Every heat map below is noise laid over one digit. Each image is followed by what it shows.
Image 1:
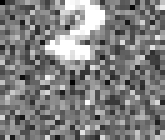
light 2, top middle
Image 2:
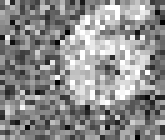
light 6
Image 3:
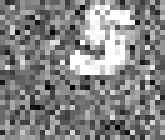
light 5
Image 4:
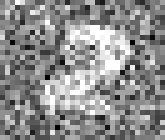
light 2
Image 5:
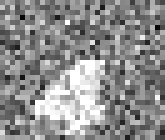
light 4
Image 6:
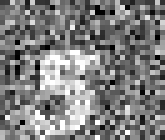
light 5
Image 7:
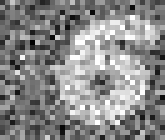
light 6
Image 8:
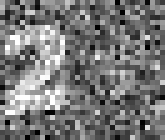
light 2
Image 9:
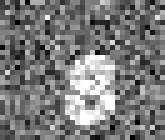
light 8
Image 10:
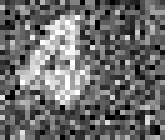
light 4
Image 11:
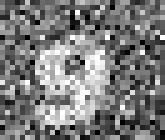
light 9
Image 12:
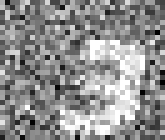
light 3
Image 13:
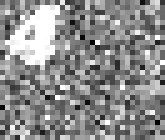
light 4, top left
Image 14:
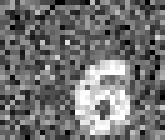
light 6
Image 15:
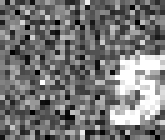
light 5
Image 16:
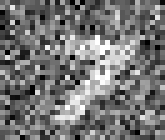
light 7
